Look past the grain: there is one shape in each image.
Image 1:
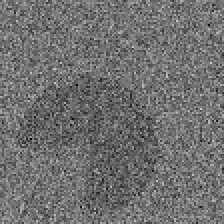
dark disc with a wedge cut out
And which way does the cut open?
down and left
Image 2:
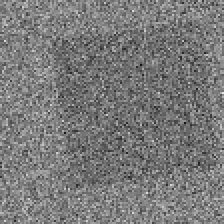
dark square
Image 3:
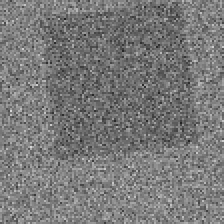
dark square
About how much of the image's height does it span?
two thirds
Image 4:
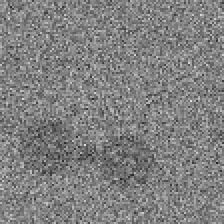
dark dumbbell
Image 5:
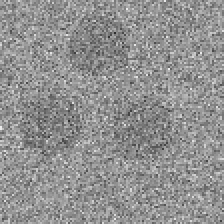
dark three dots
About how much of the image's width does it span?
two thirds
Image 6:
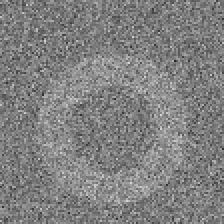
light ring
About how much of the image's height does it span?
two thirds
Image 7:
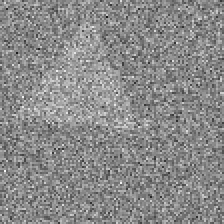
light triangle
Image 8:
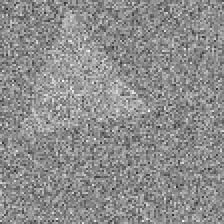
light triangle
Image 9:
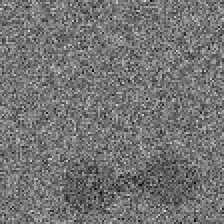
dark dumbbell
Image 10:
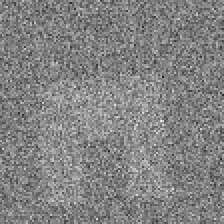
light square with a notch
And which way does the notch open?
down
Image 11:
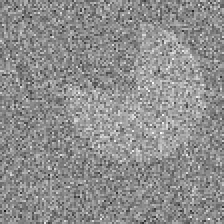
light disc with a wedge cut out
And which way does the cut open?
up and left
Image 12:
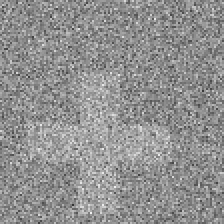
light cross
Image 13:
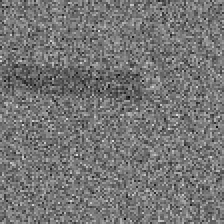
dark bar
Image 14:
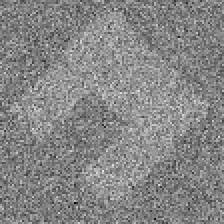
light square with a notch
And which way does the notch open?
down and left
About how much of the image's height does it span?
nearly all
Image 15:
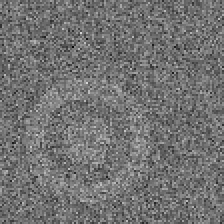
light bullseye
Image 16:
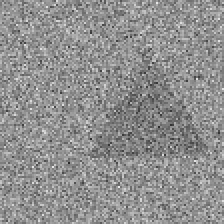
dark triangle
